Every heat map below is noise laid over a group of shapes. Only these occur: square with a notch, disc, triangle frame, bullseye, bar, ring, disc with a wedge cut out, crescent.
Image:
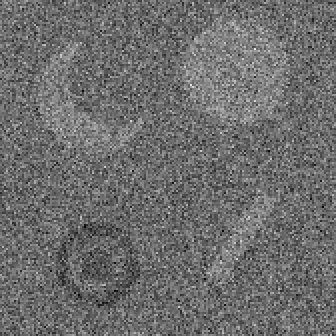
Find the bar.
bottom right
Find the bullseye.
bottom left
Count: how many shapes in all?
4
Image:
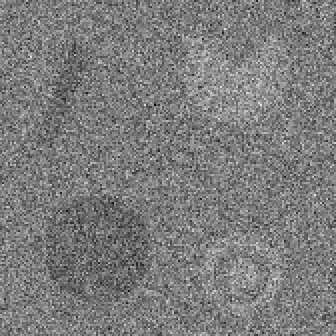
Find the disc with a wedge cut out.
top right
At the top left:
bar
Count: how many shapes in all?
4
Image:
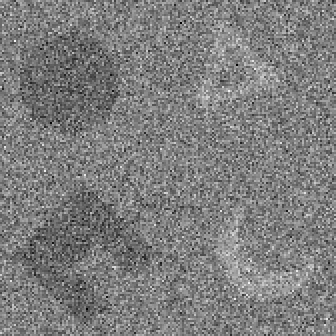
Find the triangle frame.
top right
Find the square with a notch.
bottom left
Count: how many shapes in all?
4
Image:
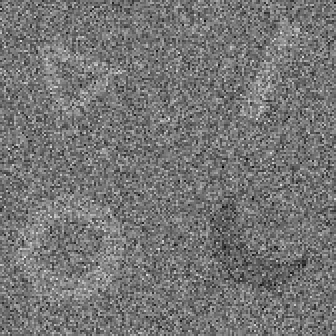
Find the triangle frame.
top left
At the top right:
bar
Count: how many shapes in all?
4
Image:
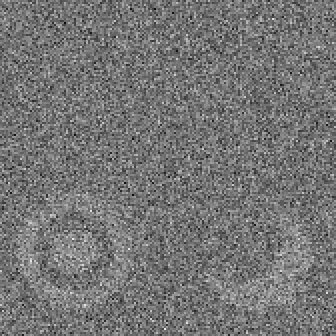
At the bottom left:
bullseye
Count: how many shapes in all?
2
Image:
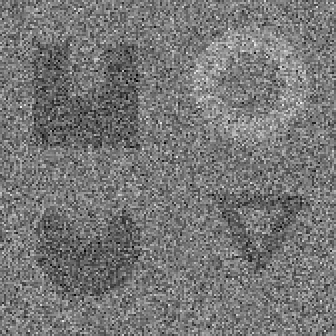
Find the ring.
top right
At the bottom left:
disc with a wedge cut out
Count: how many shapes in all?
4
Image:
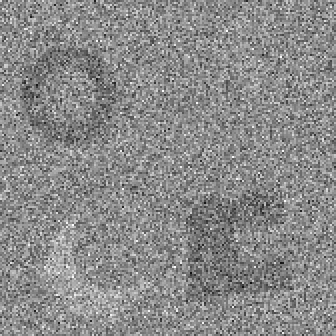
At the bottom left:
crescent
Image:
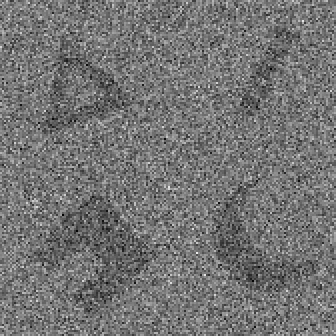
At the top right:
bar
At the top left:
triangle frame
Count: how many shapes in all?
4
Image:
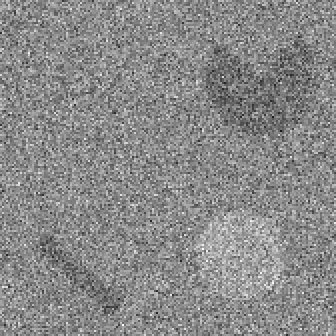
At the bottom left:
bar
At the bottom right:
disc
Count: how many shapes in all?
3
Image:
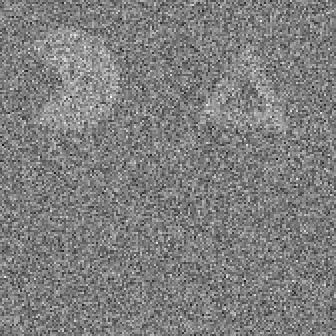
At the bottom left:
nothing
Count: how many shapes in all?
2
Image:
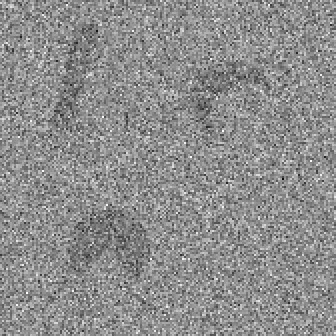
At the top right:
crescent
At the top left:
bar
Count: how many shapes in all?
3
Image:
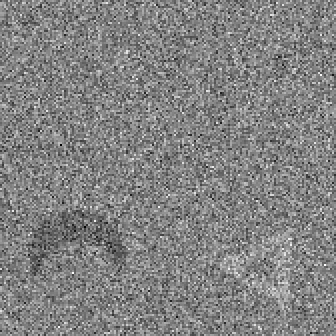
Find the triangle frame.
bottom right
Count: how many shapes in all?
2
